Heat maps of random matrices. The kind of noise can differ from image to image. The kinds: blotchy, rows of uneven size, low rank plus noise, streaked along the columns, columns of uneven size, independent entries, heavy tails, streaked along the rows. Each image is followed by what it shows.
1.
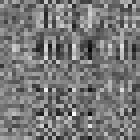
low rank plus noise
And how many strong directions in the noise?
one
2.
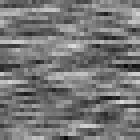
streaked along the rows
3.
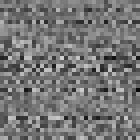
rows of uneven size
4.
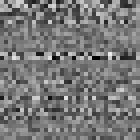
rows of uneven size
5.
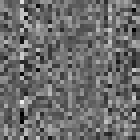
columns of uneven size
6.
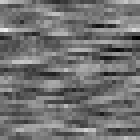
streaked along the rows
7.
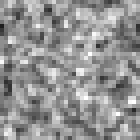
blotchy
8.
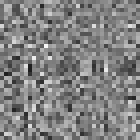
low rank plus noise
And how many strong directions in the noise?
three or four
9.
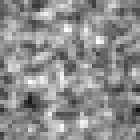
blotchy
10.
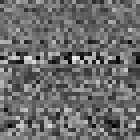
rows of uneven size
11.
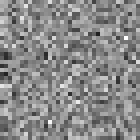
low rank plus noise
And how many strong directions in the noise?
three or four
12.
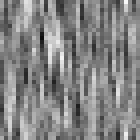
streaked along the columns
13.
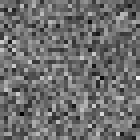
independent entries
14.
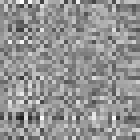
low rank plus noise
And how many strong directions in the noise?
one
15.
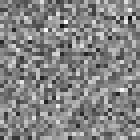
independent entries
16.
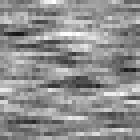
streaked along the rows
